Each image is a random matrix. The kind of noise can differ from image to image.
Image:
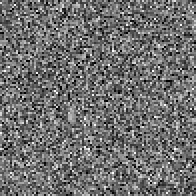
independent entries
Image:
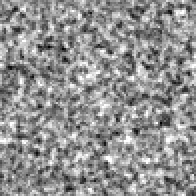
blotchy
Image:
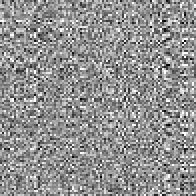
low rank plus noise
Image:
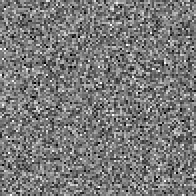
independent entries
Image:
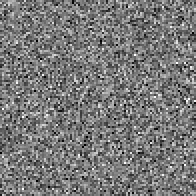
independent entries
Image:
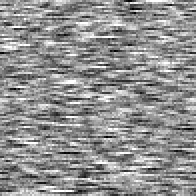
streaked along the rows
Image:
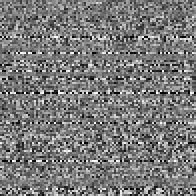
rows of uneven size
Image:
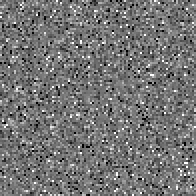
heavy tails
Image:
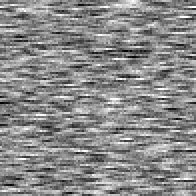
streaked along the rows
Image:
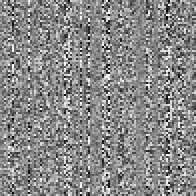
columns of uneven size
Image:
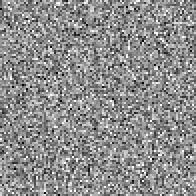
independent entries
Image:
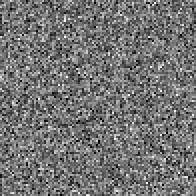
independent entries
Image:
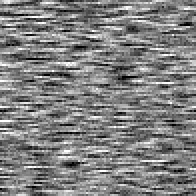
streaked along the rows
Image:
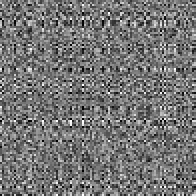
low rank plus noise
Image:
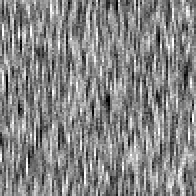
streaked along the columns
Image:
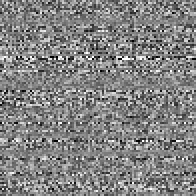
rows of uneven size
